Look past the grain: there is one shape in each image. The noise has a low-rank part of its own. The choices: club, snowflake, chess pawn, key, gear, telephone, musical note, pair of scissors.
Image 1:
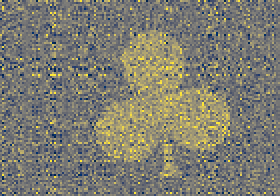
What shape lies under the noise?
club
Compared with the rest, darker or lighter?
lighter
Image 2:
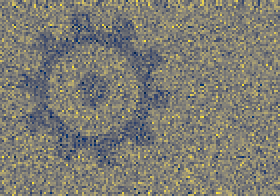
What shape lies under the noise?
gear
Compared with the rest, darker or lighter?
darker
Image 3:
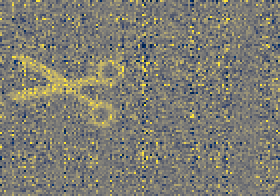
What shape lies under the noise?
pair of scissors
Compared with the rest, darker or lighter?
lighter
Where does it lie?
middle left
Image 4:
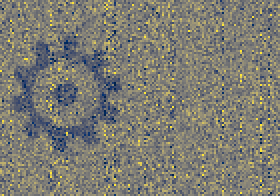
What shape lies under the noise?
gear
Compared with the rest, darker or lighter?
darker
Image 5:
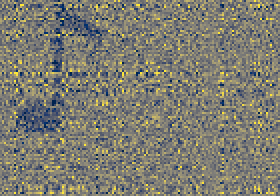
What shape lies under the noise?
musical note
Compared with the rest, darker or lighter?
darker
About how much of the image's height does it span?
two thirds
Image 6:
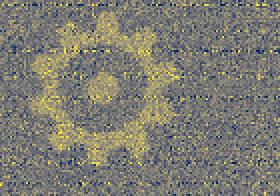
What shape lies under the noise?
gear
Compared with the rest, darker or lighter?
lighter
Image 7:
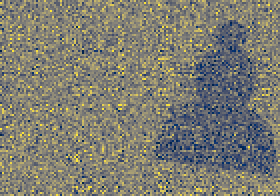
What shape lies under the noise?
chess pawn
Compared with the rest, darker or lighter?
darker
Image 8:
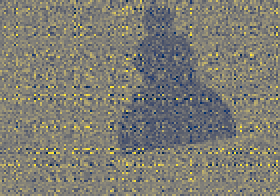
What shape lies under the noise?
chess pawn
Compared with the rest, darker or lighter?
darker
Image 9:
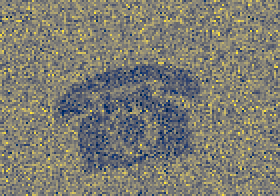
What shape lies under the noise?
telephone
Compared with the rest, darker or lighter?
darker
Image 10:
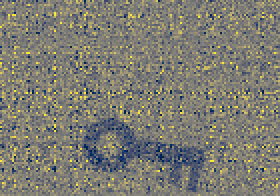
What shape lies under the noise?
key
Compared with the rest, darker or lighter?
darker
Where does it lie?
bottom middle
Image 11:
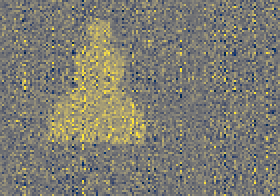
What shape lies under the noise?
chess pawn
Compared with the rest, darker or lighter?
lighter
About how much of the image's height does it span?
two thirds
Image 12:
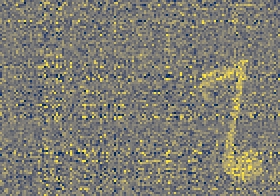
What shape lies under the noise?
musical note
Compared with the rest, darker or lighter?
lighter
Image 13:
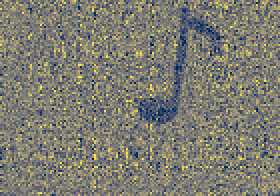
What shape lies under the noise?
musical note
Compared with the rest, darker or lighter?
darker
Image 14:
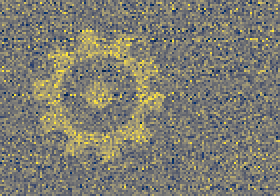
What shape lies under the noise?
gear
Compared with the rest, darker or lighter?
lighter
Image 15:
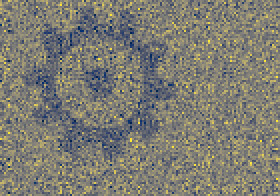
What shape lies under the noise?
gear
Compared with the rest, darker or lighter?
darker
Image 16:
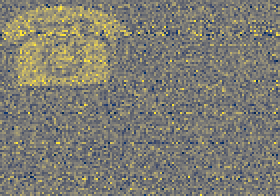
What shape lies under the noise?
telephone
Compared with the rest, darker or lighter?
lighter
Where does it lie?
top left
